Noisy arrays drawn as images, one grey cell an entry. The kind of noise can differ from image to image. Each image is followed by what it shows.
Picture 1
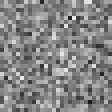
independent entries
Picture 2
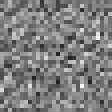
low rank plus noise
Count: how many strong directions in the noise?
five to eight
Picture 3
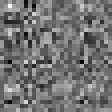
low rank plus noise
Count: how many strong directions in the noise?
two
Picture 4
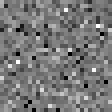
heavy tails
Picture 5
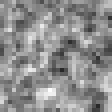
blotchy
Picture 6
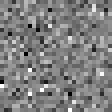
heavy tails
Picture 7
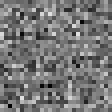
low rank plus noise
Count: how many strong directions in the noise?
five to eight
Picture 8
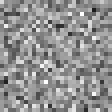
low rank plus noise
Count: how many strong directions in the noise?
five to eight
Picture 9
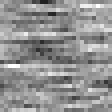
streaked along the rows
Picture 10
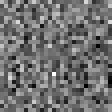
low rank plus noise
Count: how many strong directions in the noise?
three or four
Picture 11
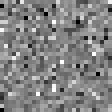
heavy tails
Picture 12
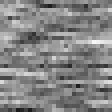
streaked along the rows
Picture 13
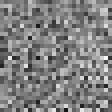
low rank plus noise
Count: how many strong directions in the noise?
two
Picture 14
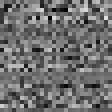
rows of uneven size
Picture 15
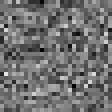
low rank plus noise
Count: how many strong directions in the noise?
three or four
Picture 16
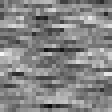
streaked along the rows
